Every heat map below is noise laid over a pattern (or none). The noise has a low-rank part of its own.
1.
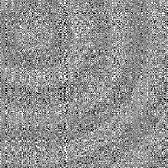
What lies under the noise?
rings round one point
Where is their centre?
top left
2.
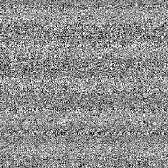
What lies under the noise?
horizontal stripes
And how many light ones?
5
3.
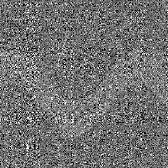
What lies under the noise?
a wavy band
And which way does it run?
left to right
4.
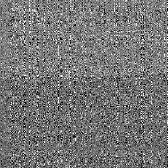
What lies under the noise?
a sharp edge
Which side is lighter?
top
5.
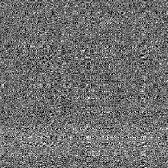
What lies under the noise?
one horizontal stripe
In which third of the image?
bottom
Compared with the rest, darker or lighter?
lighter
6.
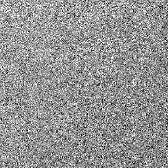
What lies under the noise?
a smooth slope
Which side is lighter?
top left
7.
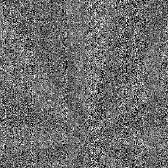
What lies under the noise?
spokes from one point
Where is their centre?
bottom middle
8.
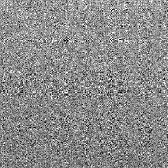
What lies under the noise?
a smooth slope
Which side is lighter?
top
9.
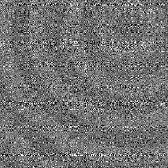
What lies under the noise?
rings round one point
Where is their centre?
top right
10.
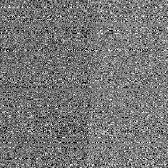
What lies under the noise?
a sharp edge
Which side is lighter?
right
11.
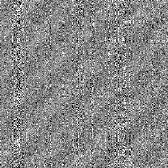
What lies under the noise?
diagonal stripes
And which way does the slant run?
bottom left to top right
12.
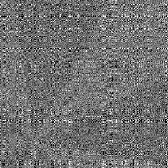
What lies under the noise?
spokes from one point
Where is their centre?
bottom left
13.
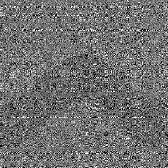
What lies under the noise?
a wavy band
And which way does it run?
left to right
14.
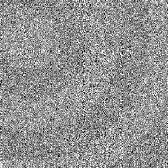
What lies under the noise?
rings round one point
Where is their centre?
top left
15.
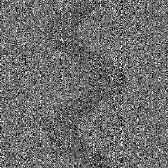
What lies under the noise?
a wavy band
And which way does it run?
top to bottom
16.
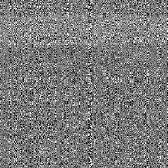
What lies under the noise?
one horizontal stripe
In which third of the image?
top
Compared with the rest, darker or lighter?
lighter
